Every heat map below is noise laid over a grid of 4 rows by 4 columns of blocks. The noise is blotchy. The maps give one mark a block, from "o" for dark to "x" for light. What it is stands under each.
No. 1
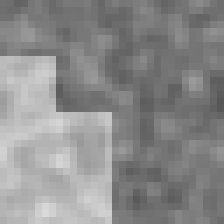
o o o o
x o o o
x x o o
x x o o
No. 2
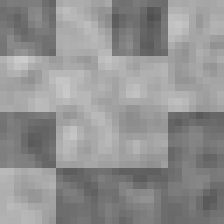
o x o x
x x x x
o x x o
x o o o
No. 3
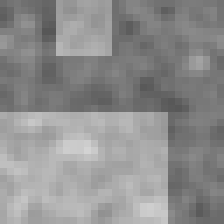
o x o o
o o o o
x x x o
x x x o
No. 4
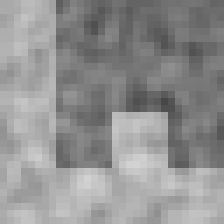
x o o o
x o o o
x o x o
x x x x
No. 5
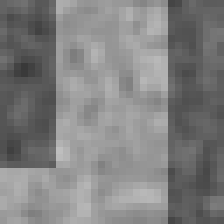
o x x o
o x x o
o x x o
x x x o
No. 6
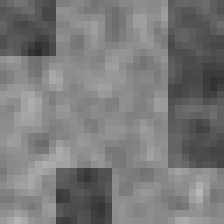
o x x o
x x x o
x x x o
x o x x
